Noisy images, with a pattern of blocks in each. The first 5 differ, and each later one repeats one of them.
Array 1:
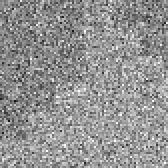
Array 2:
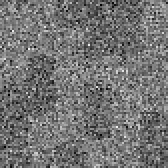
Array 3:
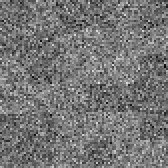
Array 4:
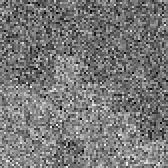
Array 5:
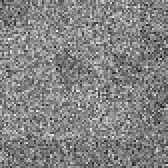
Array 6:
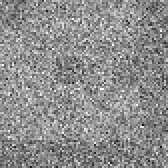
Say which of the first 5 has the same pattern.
5
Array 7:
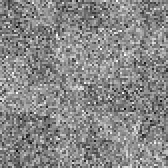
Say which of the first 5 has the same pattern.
3
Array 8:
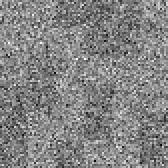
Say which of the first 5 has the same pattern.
2
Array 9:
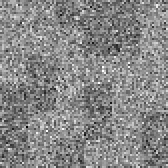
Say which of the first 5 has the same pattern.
2
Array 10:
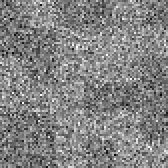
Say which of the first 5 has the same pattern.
3
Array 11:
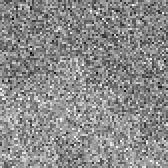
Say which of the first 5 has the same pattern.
4
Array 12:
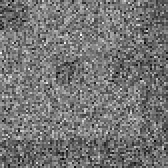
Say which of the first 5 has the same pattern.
5
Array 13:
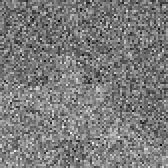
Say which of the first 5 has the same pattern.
4
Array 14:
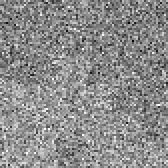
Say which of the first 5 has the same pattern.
4
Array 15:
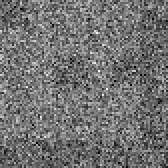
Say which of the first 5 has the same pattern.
5
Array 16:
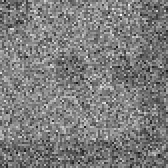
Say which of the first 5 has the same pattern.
5
